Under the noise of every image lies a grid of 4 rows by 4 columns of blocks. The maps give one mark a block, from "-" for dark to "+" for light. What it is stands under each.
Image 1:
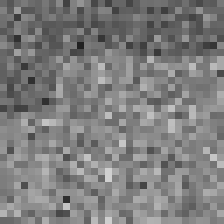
- - - -
- + + +
+ + + +
+ + + +
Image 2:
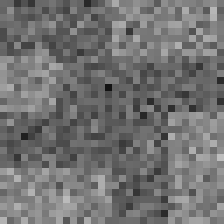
- - + +
+ - - -
- - - +
+ + - +
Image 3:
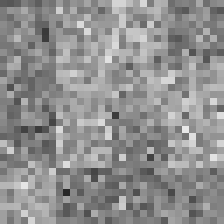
- + + -
- + + +
- + - +
+ - - -
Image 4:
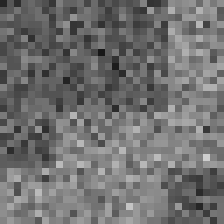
- - - +
- - - +
- + + +
+ + + -
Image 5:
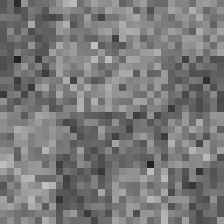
- + + +
- + + -
+ - - +
+ - + -
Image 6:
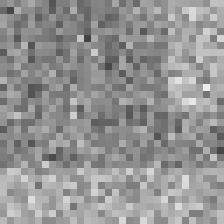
- - - +
- - - +
- - - -
+ + + +
